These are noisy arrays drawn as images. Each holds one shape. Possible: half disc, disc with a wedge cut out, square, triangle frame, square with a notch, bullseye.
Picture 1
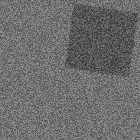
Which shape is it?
square
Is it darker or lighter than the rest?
darker
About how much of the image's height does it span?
half
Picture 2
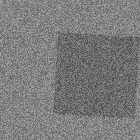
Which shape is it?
square
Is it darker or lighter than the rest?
darker
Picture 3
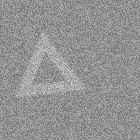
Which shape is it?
triangle frame
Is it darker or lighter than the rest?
lighter
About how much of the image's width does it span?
half
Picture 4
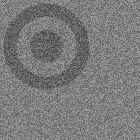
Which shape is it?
bullseye
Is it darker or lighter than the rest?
darker
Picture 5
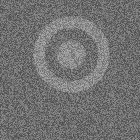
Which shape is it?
bullseye
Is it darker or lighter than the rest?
lighter
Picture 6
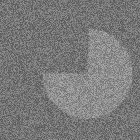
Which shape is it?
disc with a wedge cut out
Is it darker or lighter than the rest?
lighter
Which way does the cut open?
up and left
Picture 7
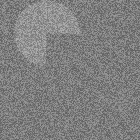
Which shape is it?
disc with a wedge cut out
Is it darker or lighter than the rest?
lighter
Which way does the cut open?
down and right
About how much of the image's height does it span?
half
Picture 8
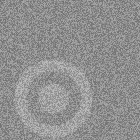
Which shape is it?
bullseye
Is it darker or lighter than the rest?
lighter
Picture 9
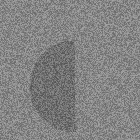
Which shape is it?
half disc
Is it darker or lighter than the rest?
darker
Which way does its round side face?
left
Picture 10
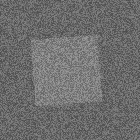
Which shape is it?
square
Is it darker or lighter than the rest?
lighter
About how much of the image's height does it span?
half
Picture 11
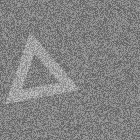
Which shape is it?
triangle frame
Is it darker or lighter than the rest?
lighter
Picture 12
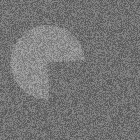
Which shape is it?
disc with a wedge cut out
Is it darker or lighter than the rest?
lighter
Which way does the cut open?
down and right
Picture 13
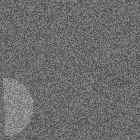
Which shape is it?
half disc
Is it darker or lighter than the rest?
lighter
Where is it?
bottom left
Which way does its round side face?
right
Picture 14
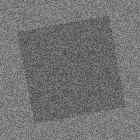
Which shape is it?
square
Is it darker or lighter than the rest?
darker
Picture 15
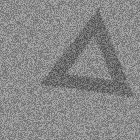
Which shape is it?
triangle frame
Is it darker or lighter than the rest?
darker
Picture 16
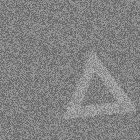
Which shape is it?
triangle frame
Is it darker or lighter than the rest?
lighter
